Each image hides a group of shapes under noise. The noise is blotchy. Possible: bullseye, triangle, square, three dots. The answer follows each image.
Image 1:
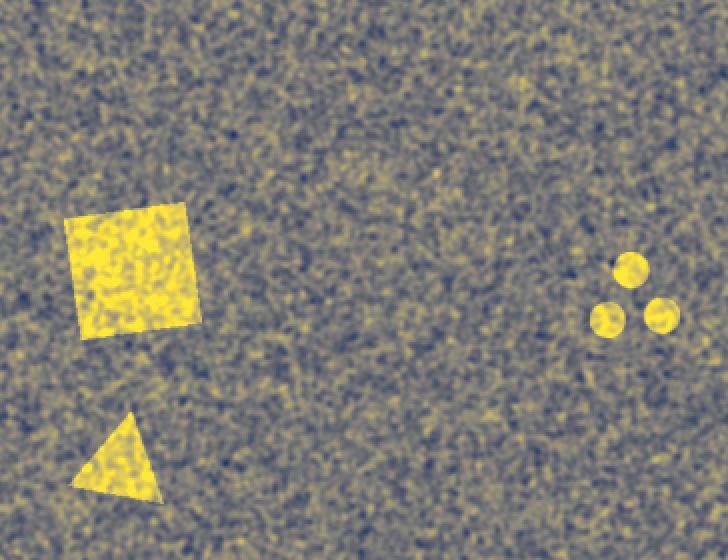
middle left: square; middle right: three dots; bottom left: triangle
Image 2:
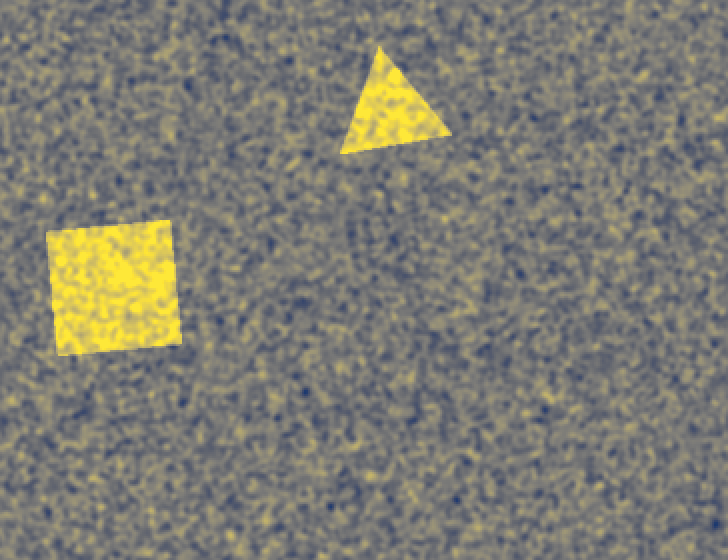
top middle: triangle; middle left: square
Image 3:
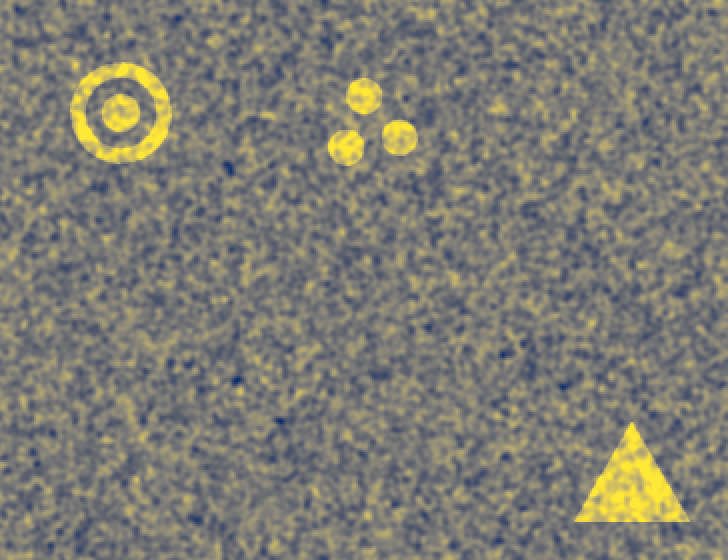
top left: bullseye; top middle: three dots; bottom right: triangle
